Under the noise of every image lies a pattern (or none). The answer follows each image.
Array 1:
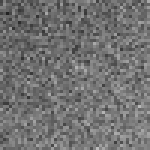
a smooth slope
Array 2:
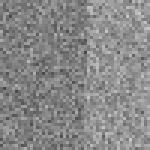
a sharp edge
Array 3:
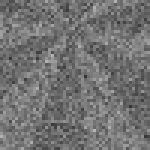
spokes from one point
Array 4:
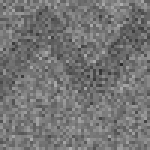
a wavy band
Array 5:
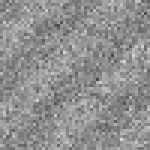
diagonal stripes
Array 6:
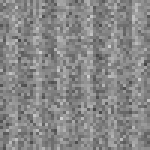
vertical stripes
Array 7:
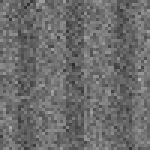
vertical stripes
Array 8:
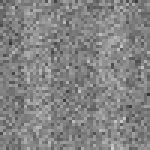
vertical stripes
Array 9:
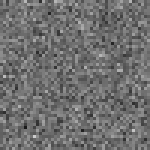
only noise
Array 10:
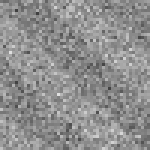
diagonal stripes
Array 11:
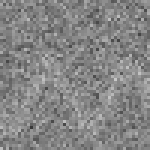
a wavy band
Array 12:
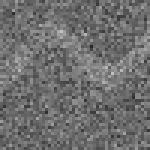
a wavy band
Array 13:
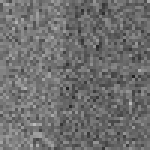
a sharp edge
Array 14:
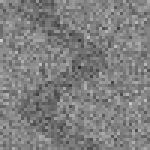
a wavy band
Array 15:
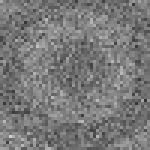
rings round one point
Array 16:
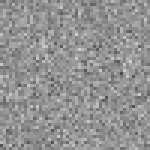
only noise
